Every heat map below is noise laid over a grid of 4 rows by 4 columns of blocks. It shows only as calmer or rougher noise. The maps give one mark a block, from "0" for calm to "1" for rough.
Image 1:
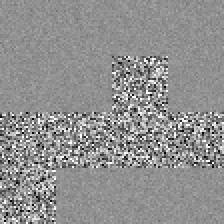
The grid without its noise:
0 0 0 0
0 0 1 0
1 1 1 1
1 0 0 0
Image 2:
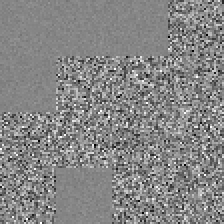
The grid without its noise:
0 0 0 1
0 1 1 1
1 1 1 1
1 0 1 1
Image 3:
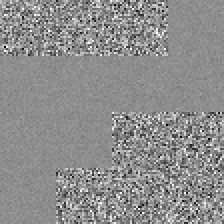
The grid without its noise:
1 1 1 0
0 0 0 0
0 0 1 1
0 1 1 1
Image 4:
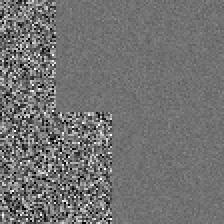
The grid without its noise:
1 0 0 0
1 0 0 0
1 1 0 0
1 1 0 0
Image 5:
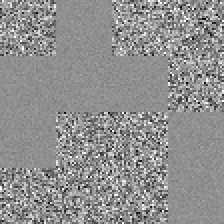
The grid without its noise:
1 0 1 1
0 0 0 1
0 1 1 0
1 1 1 0
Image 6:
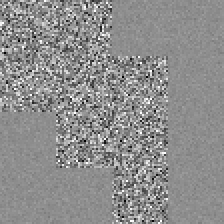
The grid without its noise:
1 1 0 0
1 1 1 0
0 1 1 0
0 0 1 0
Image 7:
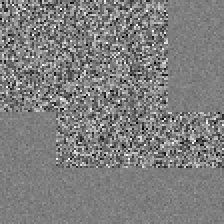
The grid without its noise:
1 1 1 0
1 1 1 0
0 1 1 1
0 0 0 0
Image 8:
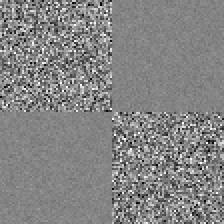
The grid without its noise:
1 1 0 0
1 1 0 0
0 0 1 1
0 0 1 1
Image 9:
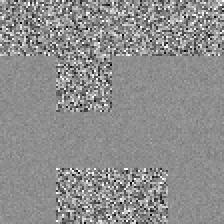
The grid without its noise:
1 1 1 1
0 1 0 0
0 0 0 0
0 1 1 0
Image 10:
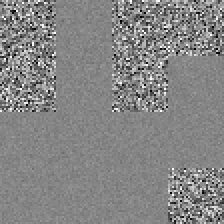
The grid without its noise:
1 0 1 1
1 0 1 0
0 0 0 0
0 0 0 1
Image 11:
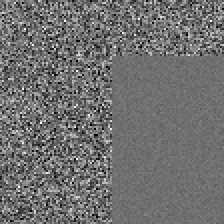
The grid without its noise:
1 1 1 1
1 1 0 0
1 1 0 0
1 1 0 0
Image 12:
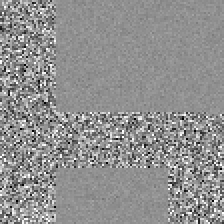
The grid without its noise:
1 0 0 0
1 0 0 0
1 1 1 1
1 0 0 1
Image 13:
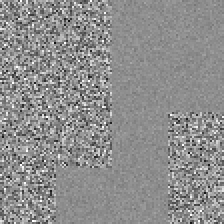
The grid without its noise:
1 1 0 0
1 1 0 0
1 1 0 1
1 0 0 1
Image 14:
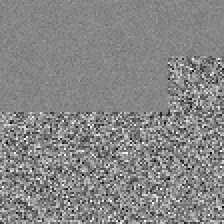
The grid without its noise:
0 0 0 0
0 0 0 1
1 1 1 1
1 1 1 1
